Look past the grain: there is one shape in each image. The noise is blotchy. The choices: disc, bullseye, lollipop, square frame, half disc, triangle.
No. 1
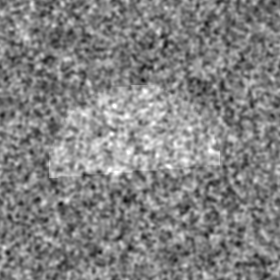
half disc
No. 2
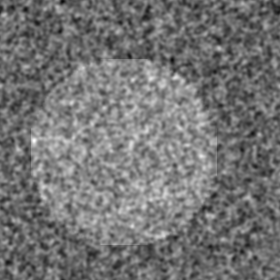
disc
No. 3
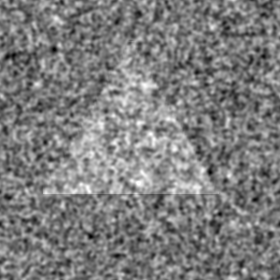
triangle
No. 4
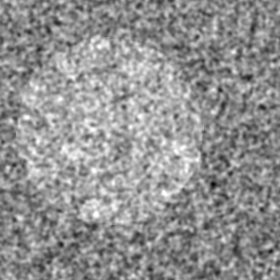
disc
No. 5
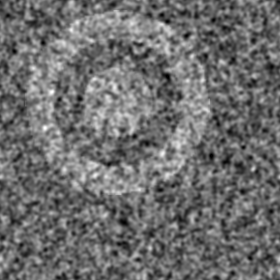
bullseye
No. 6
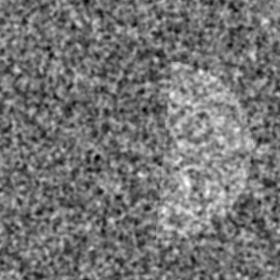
half disc
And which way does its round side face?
right
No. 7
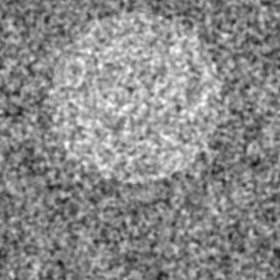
disc
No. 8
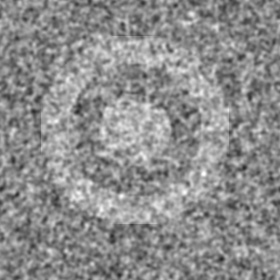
bullseye
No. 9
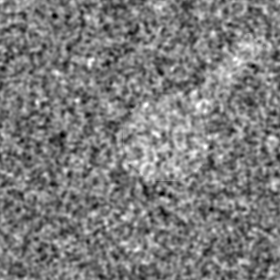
lollipop
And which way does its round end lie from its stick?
down and left
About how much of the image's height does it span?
half
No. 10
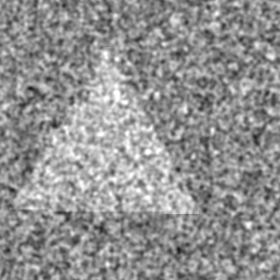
triangle
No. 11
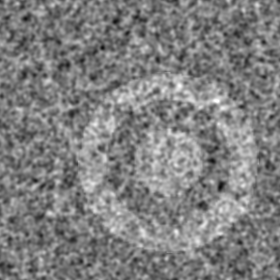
bullseye
